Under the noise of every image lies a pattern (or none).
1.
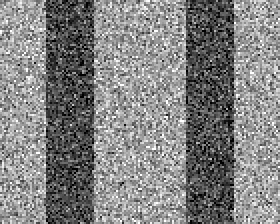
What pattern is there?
vertical stripes
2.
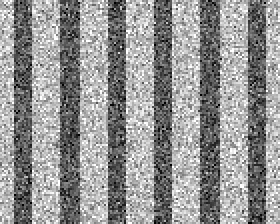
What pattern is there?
vertical stripes
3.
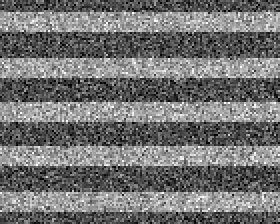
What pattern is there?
horizontal stripes
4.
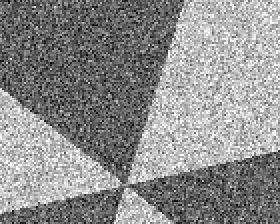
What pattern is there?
spokes from one point
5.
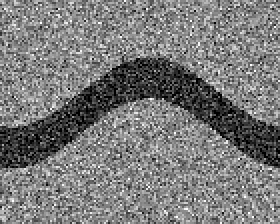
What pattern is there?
a wavy band
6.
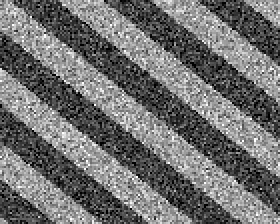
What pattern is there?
diagonal stripes
